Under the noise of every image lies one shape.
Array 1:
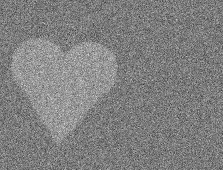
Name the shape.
heart
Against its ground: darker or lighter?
lighter
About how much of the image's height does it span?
two thirds
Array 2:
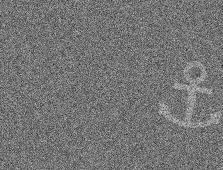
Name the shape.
anchor
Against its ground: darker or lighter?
lighter
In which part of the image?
middle right
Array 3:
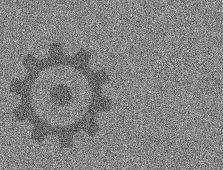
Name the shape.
gear
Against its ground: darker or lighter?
darker
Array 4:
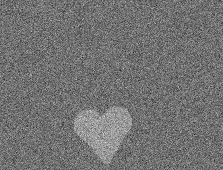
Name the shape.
heart
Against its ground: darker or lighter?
lighter
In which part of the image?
bottom middle
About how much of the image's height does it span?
a third
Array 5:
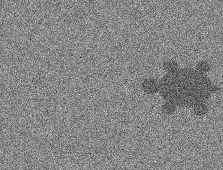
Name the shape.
turtle
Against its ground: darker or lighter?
darker
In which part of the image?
middle right
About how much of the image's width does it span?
a third
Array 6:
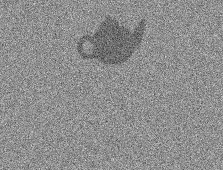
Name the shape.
teapot
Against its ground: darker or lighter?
darker
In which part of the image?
top middle
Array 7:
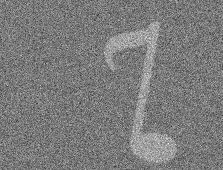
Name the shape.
musical note
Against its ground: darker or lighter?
lighter
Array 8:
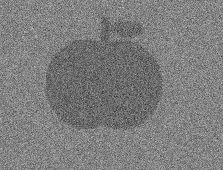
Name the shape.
apple
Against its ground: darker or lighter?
darker
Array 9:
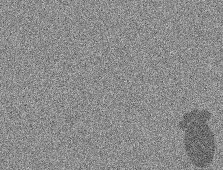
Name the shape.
footprint
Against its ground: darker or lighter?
darker
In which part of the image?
bottom right
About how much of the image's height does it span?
a third
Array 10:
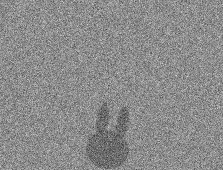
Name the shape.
rabbit's head
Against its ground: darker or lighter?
darker
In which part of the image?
bottom middle
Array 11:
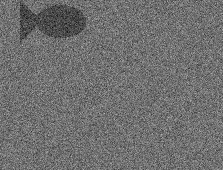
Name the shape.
fish
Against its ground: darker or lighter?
darker
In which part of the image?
top left
